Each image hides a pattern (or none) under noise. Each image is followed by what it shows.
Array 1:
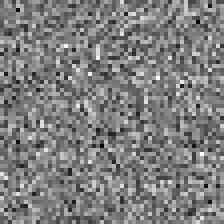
only noise
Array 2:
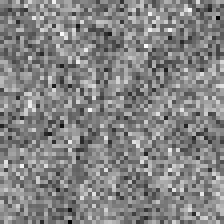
spokes from one point
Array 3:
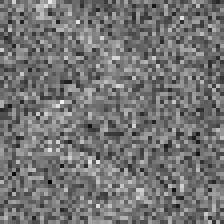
a wavy band
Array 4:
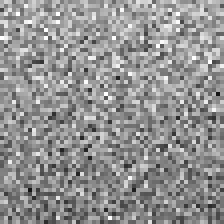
a smooth slope
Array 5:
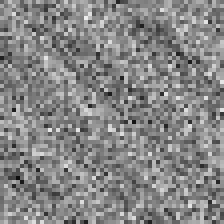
diagonal stripes
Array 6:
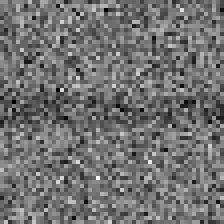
one horizontal stripe
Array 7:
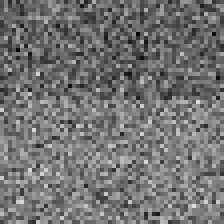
a sharp edge
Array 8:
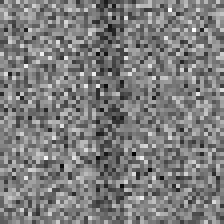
one vertical stripe
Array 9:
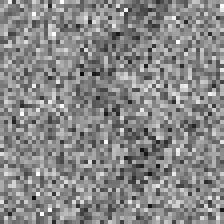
a wavy band
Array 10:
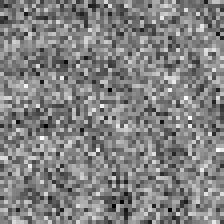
rings round one point
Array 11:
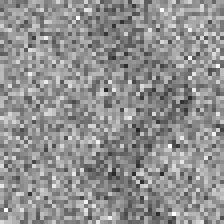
a wavy band
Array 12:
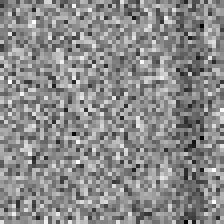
one vertical stripe
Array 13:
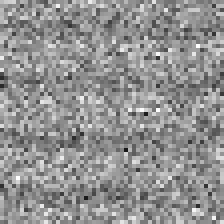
horizontal stripes
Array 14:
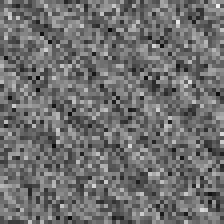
diagonal stripes
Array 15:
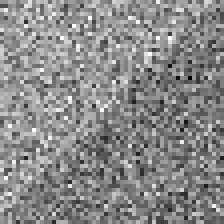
a sharp edge
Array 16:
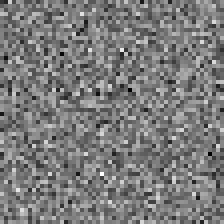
only noise
